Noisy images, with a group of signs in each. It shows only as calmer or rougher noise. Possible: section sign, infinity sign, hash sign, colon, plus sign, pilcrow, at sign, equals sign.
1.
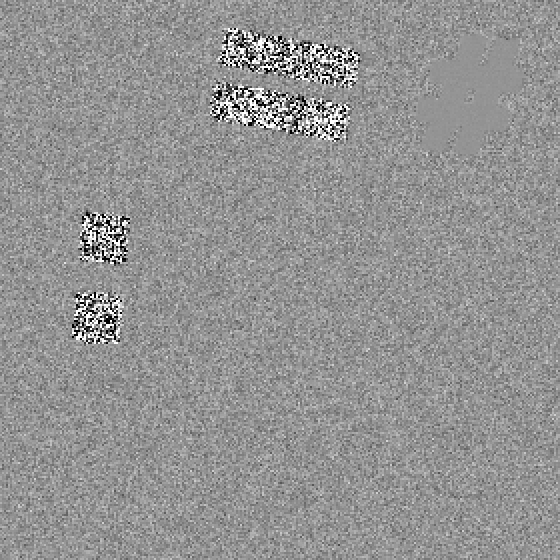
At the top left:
nothing
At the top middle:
equals sign
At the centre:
nothing
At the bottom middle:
nothing
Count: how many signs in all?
3
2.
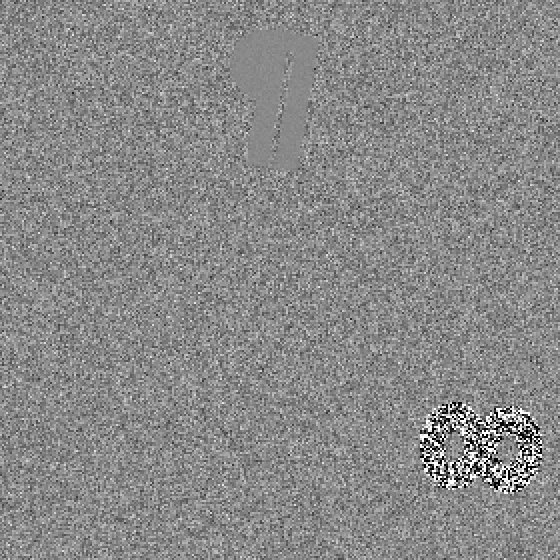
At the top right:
nothing
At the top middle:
pilcrow
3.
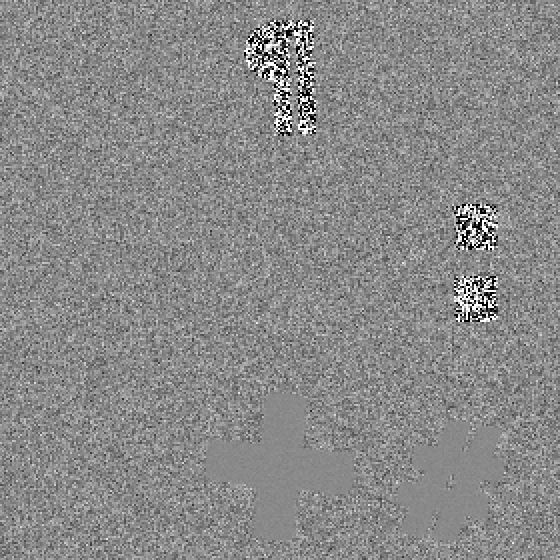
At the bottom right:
hash sign
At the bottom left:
nothing
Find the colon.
middle right
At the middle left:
nothing
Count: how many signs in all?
4
